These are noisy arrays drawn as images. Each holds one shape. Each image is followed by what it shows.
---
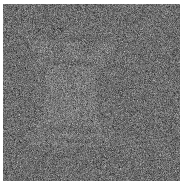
light chess rook
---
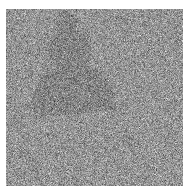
dark chess pawn
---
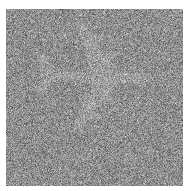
light airplane
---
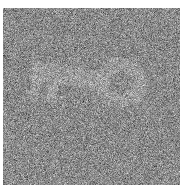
light key
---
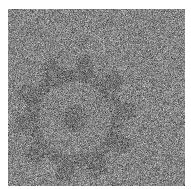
dark gear
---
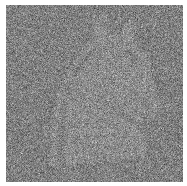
light chess knight
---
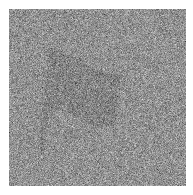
dark flag
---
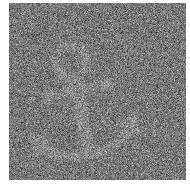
light anchor
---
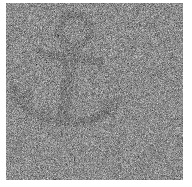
dark anchor
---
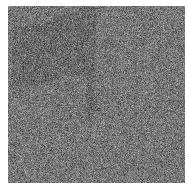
dark flag
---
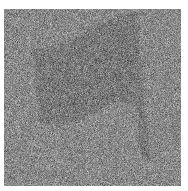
dark flag
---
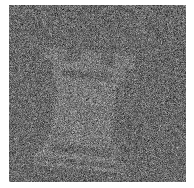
light chess rook
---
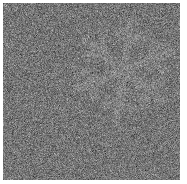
light snowflake
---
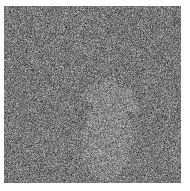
light footprint
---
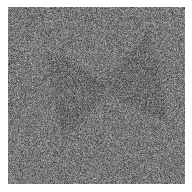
dark bow tie
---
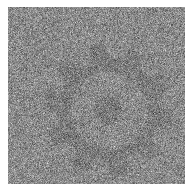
dark gear
